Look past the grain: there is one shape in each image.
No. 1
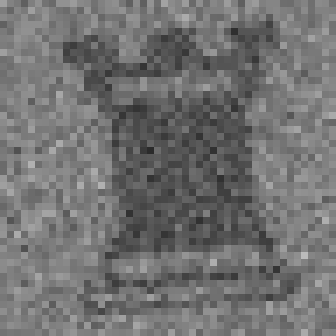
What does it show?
dark chess rook
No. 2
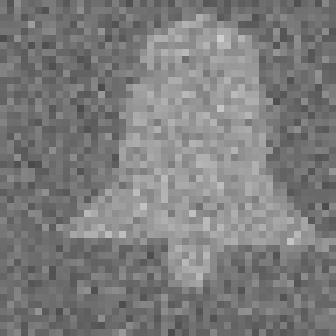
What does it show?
light bell
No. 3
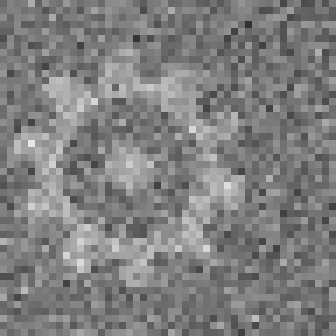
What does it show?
light gear
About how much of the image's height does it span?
two thirds
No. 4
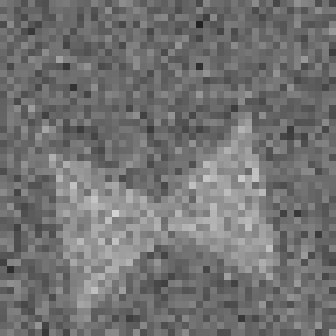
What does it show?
light bow tie
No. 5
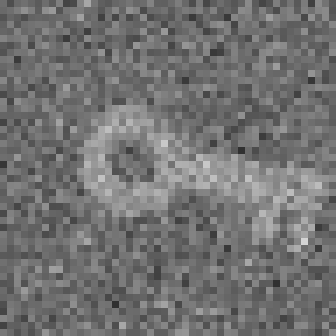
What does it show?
light key
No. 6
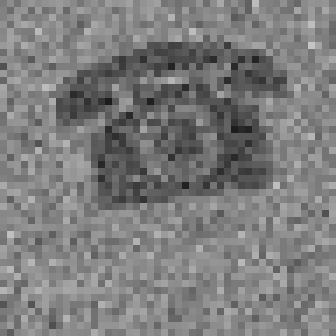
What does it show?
dark telephone
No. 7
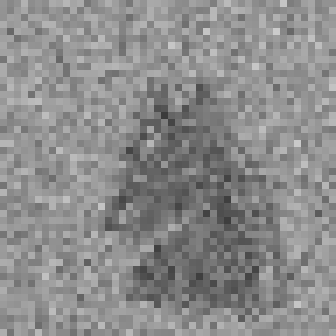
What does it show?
dark chess knight
